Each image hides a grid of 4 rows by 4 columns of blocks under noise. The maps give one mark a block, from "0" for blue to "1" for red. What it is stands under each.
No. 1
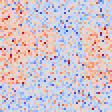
1000
1101
1001
0000
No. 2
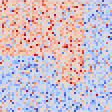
1110
1110
0010
0000
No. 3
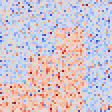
0000
0010
0110
1110
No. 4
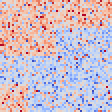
1111
1100
0000
1000
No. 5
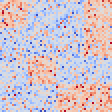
1001
0001
0100
0011
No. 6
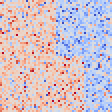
1100
1100
1110
1110
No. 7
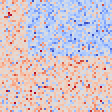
1000
1000
1111
1111
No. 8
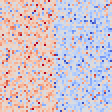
1100
1100
1100
1100
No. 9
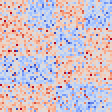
1010
1101
0011
1100
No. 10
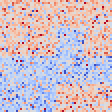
1111
1101
0000
0011
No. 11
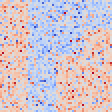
1000
1001
1011
1011
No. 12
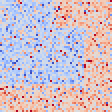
0011
0001
0001
1111
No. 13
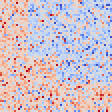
1000
1000
1100
1111
